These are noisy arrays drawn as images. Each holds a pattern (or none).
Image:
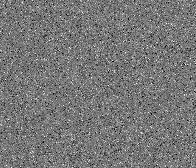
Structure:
only noise
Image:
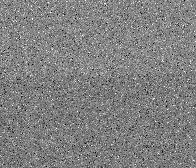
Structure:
a sharp edge
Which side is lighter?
top
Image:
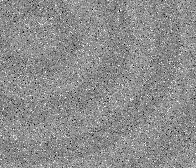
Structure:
rings round one point
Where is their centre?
top left
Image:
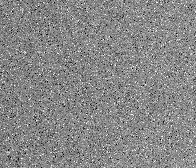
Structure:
a smooth slope
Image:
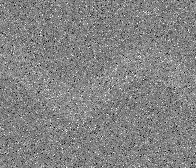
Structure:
a wavy band
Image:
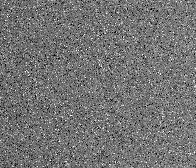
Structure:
a smooth slope
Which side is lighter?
right
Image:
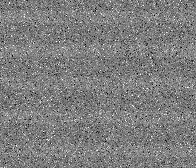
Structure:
horizontal stripes
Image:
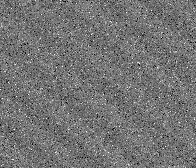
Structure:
diagonal stripes
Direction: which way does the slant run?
top left to bottom right
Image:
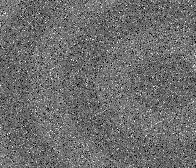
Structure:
rings round one point
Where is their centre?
middle right
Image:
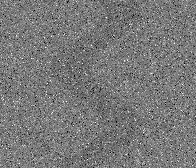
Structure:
a wavy band
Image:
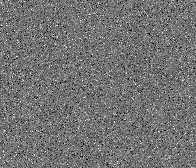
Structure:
only noise
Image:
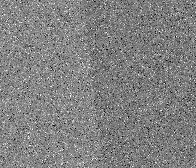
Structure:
a sharp edge
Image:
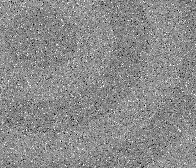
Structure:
rings round one point
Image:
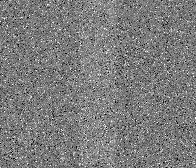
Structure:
one vertical stripe
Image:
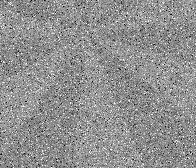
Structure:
spokes from one point
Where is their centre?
top middle
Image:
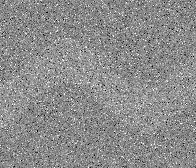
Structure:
a wavy band
